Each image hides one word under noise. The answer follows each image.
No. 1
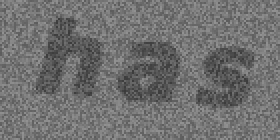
has
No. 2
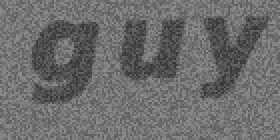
guy
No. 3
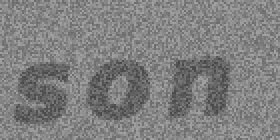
son
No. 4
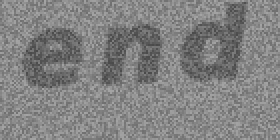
end
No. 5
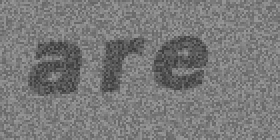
are
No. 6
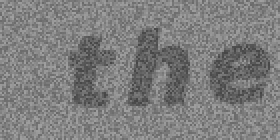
the
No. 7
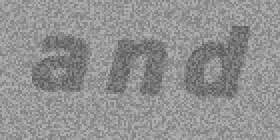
and
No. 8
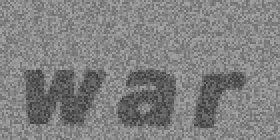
war
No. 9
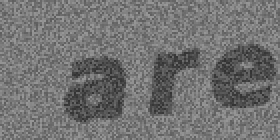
are
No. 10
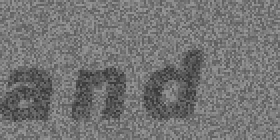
and
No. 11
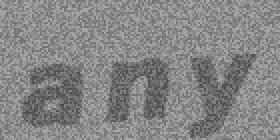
any
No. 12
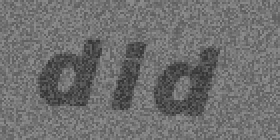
did
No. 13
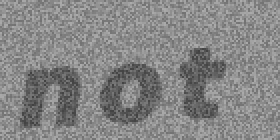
not
